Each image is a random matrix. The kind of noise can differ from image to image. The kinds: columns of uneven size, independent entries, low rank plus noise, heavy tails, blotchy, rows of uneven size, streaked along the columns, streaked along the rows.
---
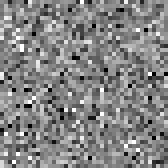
heavy tails
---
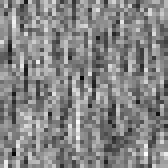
streaked along the columns
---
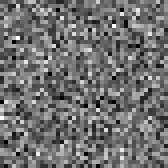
independent entries
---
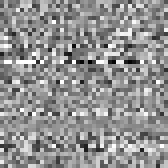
rows of uneven size
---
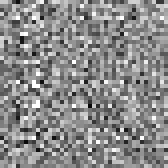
low rank plus noise
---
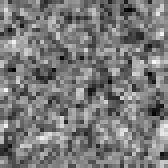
blotchy
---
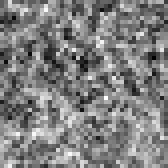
blotchy
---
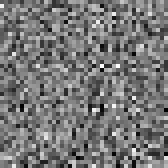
low rank plus noise
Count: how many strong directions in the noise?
three or four
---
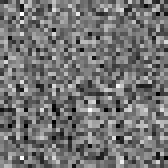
low rank plus noise
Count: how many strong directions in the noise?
two
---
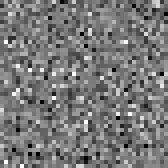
heavy tails
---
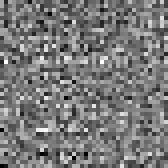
low rank plus noise
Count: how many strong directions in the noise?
two
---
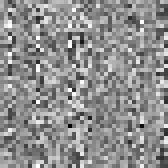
columns of uneven size
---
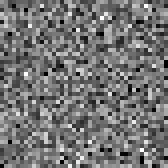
independent entries
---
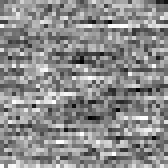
streaked along the rows
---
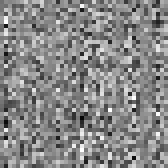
columns of uneven size
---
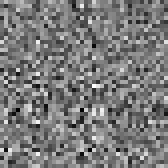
low rank plus noise
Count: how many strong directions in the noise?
three or four
